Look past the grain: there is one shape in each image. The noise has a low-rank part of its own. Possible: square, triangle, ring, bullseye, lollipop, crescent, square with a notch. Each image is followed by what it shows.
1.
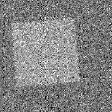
square
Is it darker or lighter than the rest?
lighter
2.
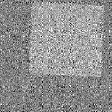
square
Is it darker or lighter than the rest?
lighter
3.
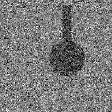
lollipop
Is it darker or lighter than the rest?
darker
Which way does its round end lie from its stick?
down
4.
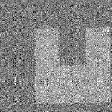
square with a notch
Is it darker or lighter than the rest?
lighter
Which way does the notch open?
up
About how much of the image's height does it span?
two thirds
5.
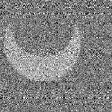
crescent
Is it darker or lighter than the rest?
lighter
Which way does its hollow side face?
up
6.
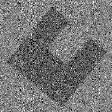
square with a notch
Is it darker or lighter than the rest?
darker
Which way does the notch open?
up and right
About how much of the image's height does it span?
nearly all
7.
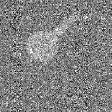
lollipop
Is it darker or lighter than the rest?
lighter
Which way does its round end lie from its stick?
down and left
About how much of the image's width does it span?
half
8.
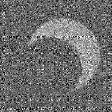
crescent
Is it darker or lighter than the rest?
lighter
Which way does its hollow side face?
down and left
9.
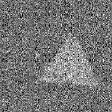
triangle
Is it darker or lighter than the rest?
lighter
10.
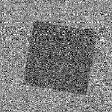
square
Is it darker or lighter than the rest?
darker
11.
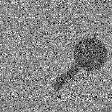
lollipop
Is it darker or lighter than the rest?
darker
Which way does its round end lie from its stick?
up and right
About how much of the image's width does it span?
half
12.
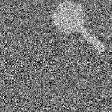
lollipop
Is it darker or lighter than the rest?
lighter
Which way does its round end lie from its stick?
up and left
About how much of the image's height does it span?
half
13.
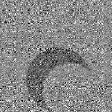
crescent
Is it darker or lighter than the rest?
darker
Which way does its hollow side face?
down and right
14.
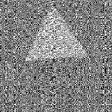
triangle
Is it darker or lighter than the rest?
lighter
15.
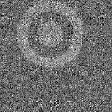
bullseye
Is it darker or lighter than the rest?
lighter
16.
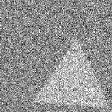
triangle
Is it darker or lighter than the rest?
lighter
